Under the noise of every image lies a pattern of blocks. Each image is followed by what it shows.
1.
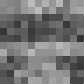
left and right mirror each other
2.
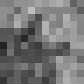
mirrored about the diagonal from the bottom left
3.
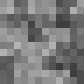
no symmetry
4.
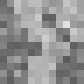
no symmetry
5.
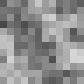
no symmetry
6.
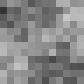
the same after a half turn
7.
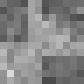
mirrored about the diagonal from the bottom left
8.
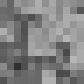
mirrored about the diagonal from the bottom left
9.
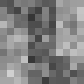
the same after a half turn
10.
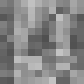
top and bottom mirror each other
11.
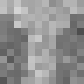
left and right mirror each other
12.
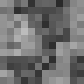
no symmetry
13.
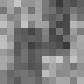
the same after a half turn
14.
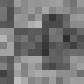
top and bottom mirror each other
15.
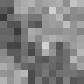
mirrored about the diagonal from the bottom left
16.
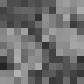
the same after a half turn
